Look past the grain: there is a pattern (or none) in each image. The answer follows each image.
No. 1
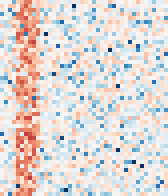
one vertical stripe
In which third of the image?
left
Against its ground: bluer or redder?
redder
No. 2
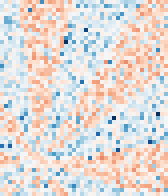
spokes from one point
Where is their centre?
bottom left
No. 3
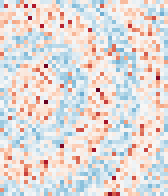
rings round one point
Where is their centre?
middle left
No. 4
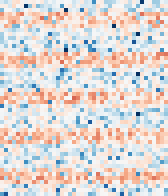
horizontal stripes
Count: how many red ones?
5
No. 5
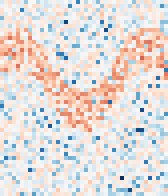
a wavy band
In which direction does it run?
left to right
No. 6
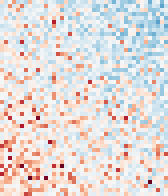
a smooth slope
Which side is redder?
bottom left
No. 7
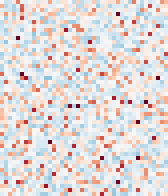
only noise
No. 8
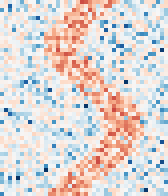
a wavy band
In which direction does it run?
top to bottom
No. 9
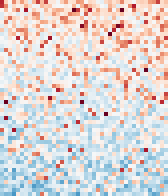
a smooth slope
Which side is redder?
top
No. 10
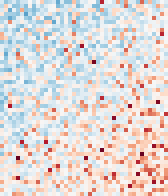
a smooth slope
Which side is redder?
bottom right
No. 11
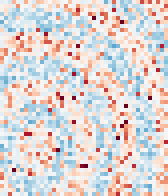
rings round one point
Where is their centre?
bottom left
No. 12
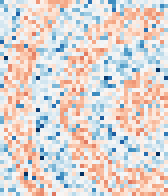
rings round one point
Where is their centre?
middle right
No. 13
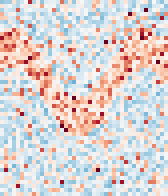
a wavy band
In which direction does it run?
left to right
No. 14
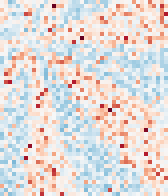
spokes from one point
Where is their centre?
top left
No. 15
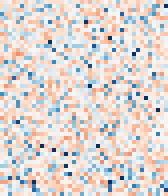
only noise
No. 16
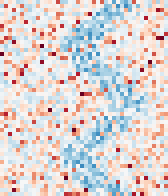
a wavy band
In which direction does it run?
top to bottom
